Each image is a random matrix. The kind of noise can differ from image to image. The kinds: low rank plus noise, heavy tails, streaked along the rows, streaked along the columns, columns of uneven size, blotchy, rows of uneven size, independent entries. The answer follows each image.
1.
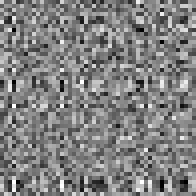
low rank plus noise
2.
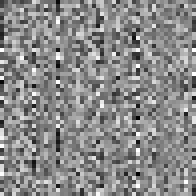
columns of uneven size
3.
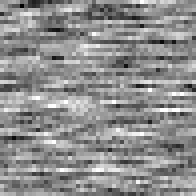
streaked along the rows
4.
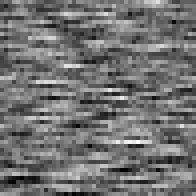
streaked along the rows
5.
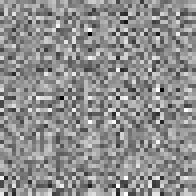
low rank plus noise
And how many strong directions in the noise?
one
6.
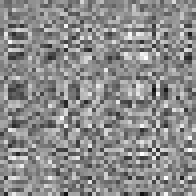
low rank plus noise
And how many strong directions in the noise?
one
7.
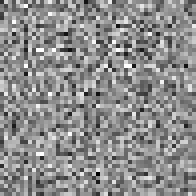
low rank plus noise
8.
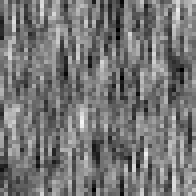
streaked along the columns
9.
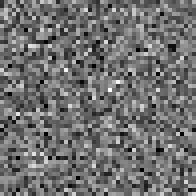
independent entries
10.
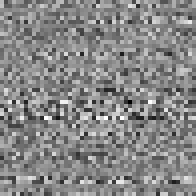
rows of uneven size
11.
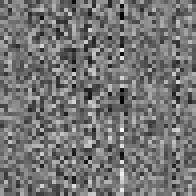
columns of uneven size
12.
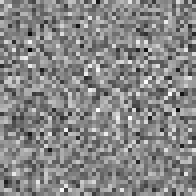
low rank plus noise
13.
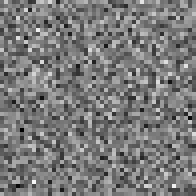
independent entries
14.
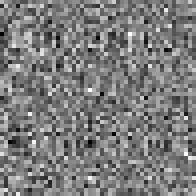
low rank plus noise
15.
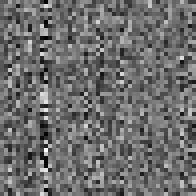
columns of uneven size
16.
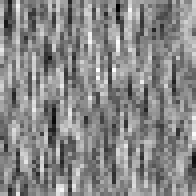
streaked along the columns
